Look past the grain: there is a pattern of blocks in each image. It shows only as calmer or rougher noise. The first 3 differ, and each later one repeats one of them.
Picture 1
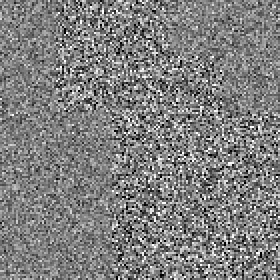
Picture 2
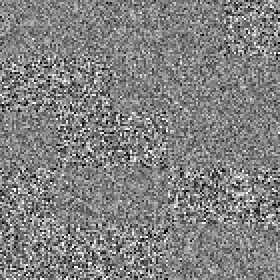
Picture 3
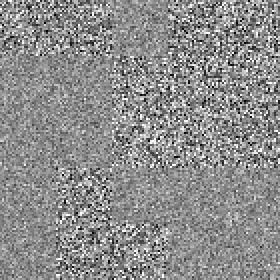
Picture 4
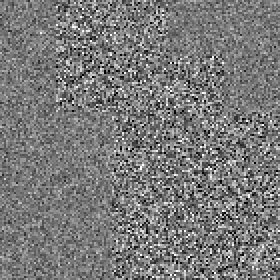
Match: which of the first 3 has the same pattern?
1
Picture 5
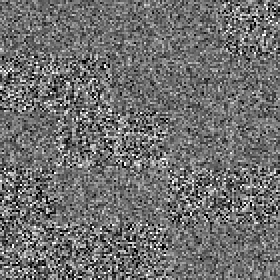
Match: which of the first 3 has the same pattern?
2
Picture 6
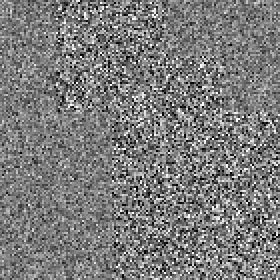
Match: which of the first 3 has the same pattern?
1
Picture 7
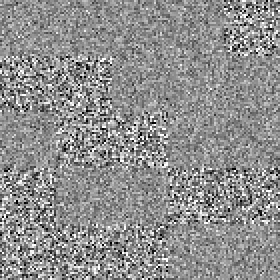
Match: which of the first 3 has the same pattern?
2
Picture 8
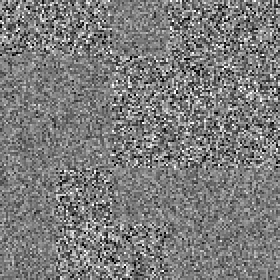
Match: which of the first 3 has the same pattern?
3
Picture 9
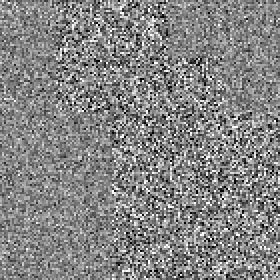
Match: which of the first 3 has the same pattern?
1
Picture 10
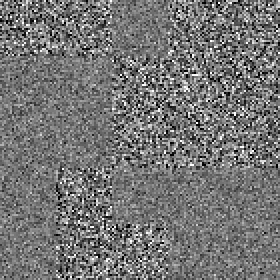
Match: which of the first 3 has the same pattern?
3
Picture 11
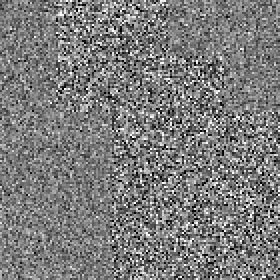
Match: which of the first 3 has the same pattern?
1
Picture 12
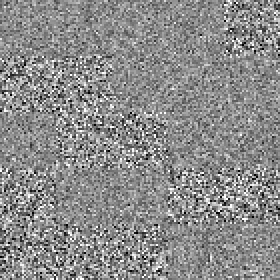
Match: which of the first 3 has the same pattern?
2
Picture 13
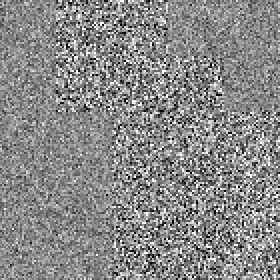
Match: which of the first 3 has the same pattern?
1
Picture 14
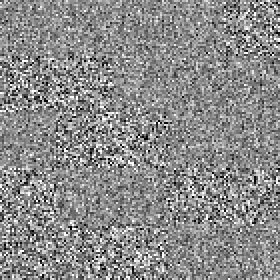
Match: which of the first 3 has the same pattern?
2
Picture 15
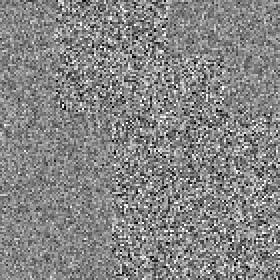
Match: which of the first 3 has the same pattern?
1
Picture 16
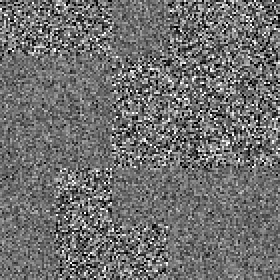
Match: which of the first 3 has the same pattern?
3
